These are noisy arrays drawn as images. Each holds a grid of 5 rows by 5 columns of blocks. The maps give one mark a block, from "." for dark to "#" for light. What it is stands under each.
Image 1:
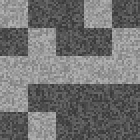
# . . # .
. # . . #
# # # # #
# . . . .
. # . . .
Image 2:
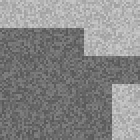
# # # # #
. . . # #
. . . . .
. . . . #
. . . . #
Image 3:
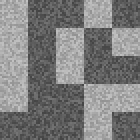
# . . # .
# . # . #
# . # . .
# . . # #
. . . # .
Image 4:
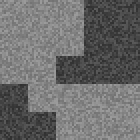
# # # . .
# # # . .
# # . . .
. # # # #
. . # # #
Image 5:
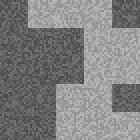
. # # # .
. . . # #
. . . # #
. . # # .
. . # # #
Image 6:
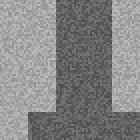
# # . . #
# # . . #
# # . . #
# # . . #
# . . . .
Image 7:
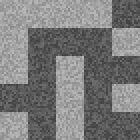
# # # # .
# . . . #
# . # . .
. . # . #
# . # . .
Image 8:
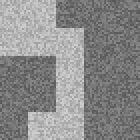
# # . . .
# # # . .
. . # . .
. . # . .
. # # . .
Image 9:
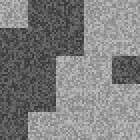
# . . # #
. . . # #
. . # # .
. . # # #
. # # # #
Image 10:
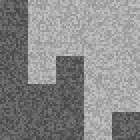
. # # # #
. # # # #
. # . # #
. . . # #
. . . # .
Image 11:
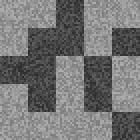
# # . # #
# . . # .
. . # . #
# . # . #
# # # # .
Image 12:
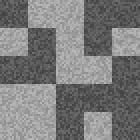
. # # . .
# . # . #
. . # # .
# # . . .
# # . # .
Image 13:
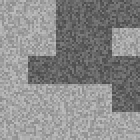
# # . . .
# # . . #
# . . . .
# # # # .
# # # # #
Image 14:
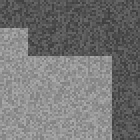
. . . . .
# . . . .
# # # # .
# # # # .
# # # # .
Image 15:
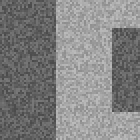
. . # # #
. . # # .
. . # # .
. . # # .
. . # # #
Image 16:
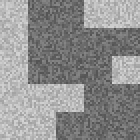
# . . # #
# . . . .
# . . . #
# # # . .
# # . . .
